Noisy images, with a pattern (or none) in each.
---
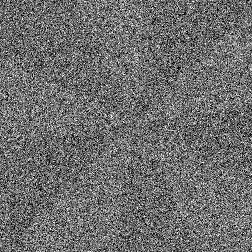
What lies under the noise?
spokes from one point
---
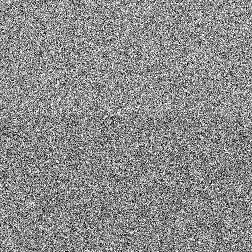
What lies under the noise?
a sharp edge
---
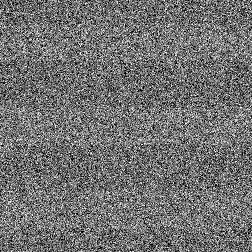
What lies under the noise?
horizontal stripes
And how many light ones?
3
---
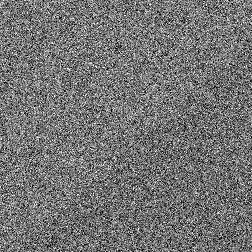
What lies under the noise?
a sharp edge
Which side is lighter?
top left
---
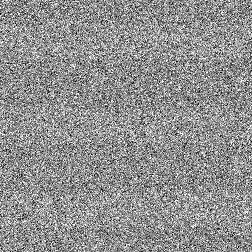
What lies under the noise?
horizontal stripes
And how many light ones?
3
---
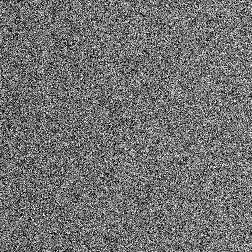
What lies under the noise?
a smooth slope
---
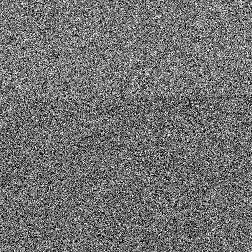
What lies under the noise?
a sharp edge
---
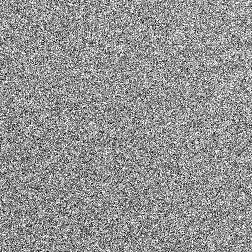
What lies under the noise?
a smooth slope
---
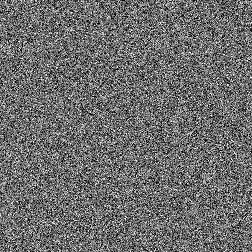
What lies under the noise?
only noise
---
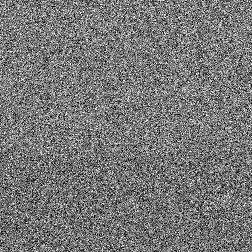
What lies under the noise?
a sharp edge
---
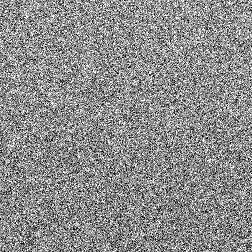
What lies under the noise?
a smooth slope
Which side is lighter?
top
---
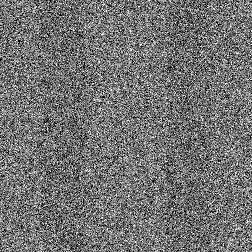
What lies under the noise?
vertical stripes
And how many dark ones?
2
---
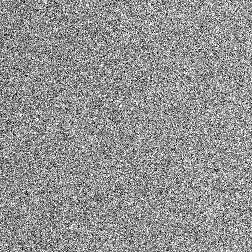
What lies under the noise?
a smooth slope
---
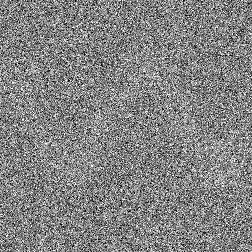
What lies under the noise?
a wavy band
